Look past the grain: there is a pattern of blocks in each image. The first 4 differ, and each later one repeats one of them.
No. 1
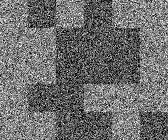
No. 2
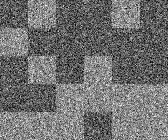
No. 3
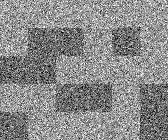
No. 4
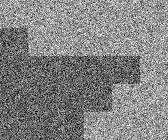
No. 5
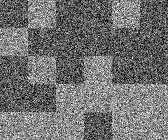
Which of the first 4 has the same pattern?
2
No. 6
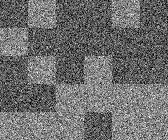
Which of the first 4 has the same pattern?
2
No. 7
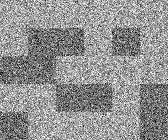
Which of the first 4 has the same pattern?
3
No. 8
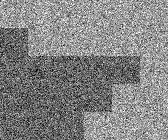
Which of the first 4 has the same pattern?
4
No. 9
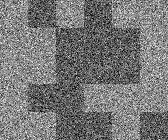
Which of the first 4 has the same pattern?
1
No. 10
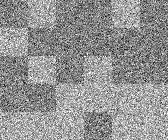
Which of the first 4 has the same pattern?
2
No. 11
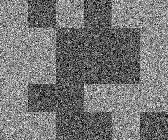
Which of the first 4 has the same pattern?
1
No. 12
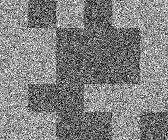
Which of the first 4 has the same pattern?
1
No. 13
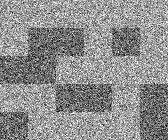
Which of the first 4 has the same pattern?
3
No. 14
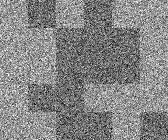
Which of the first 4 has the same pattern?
1
